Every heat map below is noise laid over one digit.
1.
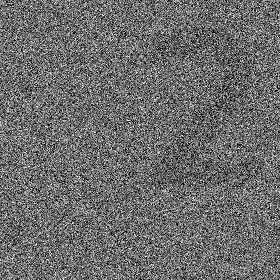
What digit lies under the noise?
2
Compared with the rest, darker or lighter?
darker
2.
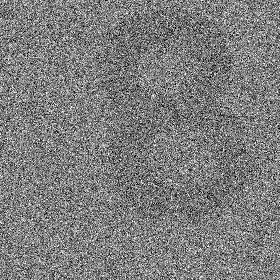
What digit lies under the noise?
8
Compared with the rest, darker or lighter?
darker
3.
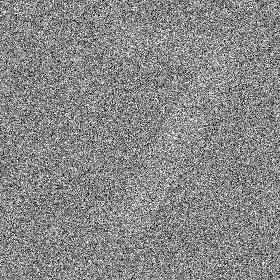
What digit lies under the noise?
7
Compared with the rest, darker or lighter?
lighter
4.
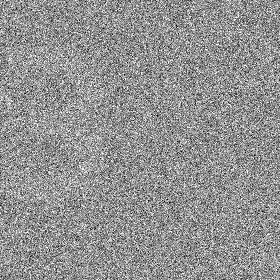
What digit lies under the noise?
3
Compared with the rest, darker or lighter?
lighter
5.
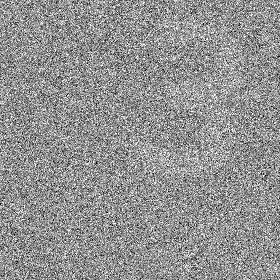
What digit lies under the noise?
3
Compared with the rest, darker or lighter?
lighter
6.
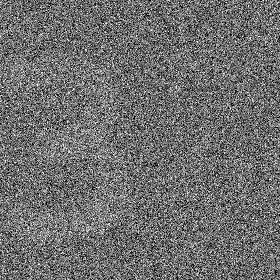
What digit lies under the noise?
3
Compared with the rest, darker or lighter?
lighter
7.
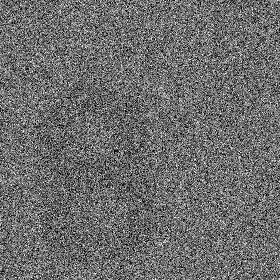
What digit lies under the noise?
8
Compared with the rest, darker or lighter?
darker
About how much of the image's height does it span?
two thirds
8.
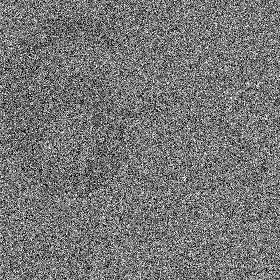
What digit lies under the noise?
6
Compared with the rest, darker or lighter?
darker
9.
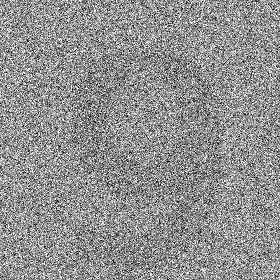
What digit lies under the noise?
9
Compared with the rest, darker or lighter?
darker
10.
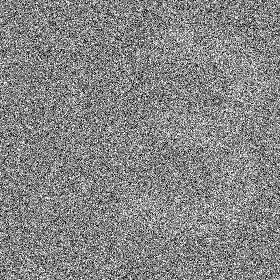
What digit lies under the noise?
3
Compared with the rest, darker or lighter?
lighter
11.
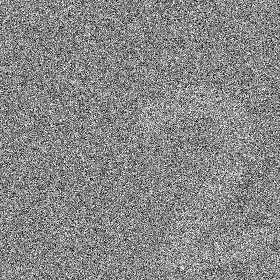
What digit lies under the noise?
2
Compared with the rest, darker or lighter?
lighter
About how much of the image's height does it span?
two thirds
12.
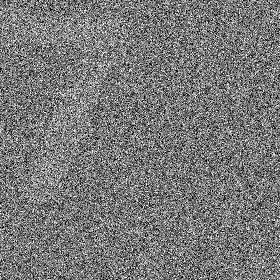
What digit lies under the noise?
7
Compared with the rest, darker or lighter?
lighter
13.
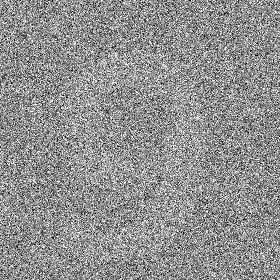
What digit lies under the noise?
9
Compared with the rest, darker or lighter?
lighter
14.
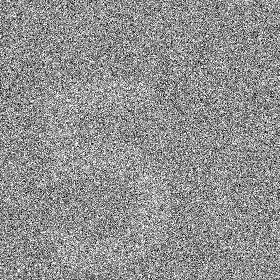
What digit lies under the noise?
5
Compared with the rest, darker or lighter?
lighter
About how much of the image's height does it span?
two thirds
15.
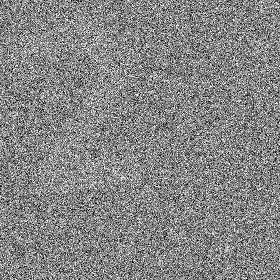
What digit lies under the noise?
2
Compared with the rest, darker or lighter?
lighter
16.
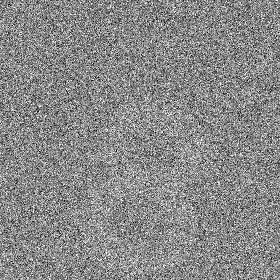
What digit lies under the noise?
8
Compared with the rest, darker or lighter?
lighter
